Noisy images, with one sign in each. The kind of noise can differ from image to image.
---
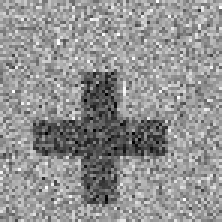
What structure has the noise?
independent entries
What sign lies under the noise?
plus sign
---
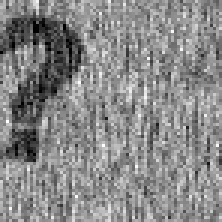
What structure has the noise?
streaked along the columns
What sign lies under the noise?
question mark
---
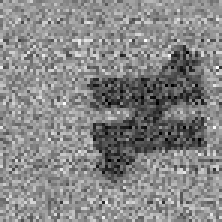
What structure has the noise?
rows of uneven size
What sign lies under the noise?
not-equal sign
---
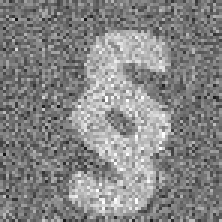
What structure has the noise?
low rank plus noise
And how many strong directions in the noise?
three or four
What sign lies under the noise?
section sign
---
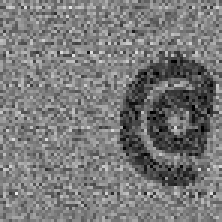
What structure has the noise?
rows of uneven size
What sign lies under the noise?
at sign
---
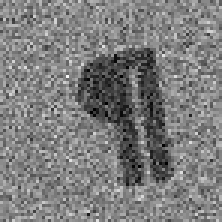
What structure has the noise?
low rank plus noise
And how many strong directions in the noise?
one
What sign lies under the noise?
pilcrow
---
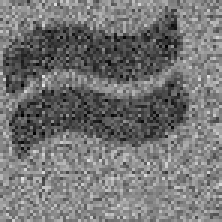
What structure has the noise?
low rank plus noise
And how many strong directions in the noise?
three or four
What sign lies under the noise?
approximately sign
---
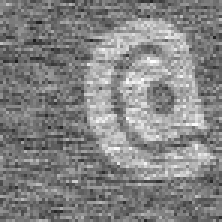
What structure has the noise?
streaked along the rows
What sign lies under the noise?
at sign
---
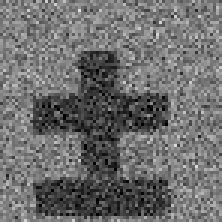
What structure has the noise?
low rank plus noise
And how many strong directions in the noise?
one
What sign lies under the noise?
plus-minus sign
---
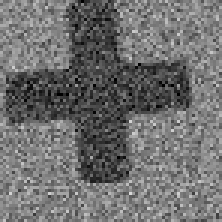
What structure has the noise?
low rank plus noise
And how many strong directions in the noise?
one
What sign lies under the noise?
plus sign
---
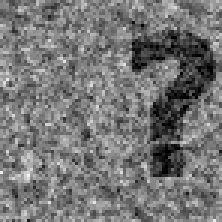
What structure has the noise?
blotchy
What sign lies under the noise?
question mark
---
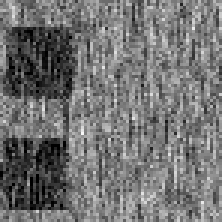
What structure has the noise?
streaked along the columns
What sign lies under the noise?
colon
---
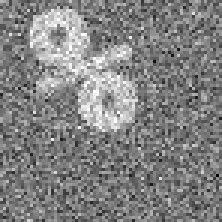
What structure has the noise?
independent entries
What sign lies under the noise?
percent sign
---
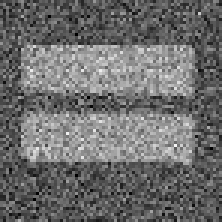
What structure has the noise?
low rank plus noise
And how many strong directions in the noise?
three or four
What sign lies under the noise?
equals sign
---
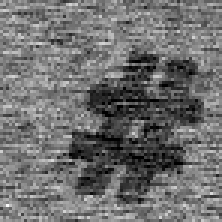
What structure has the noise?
streaked along the rows
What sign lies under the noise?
hash sign
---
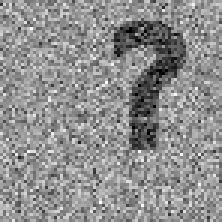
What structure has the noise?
low rank plus noise
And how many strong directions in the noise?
two
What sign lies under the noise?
question mark
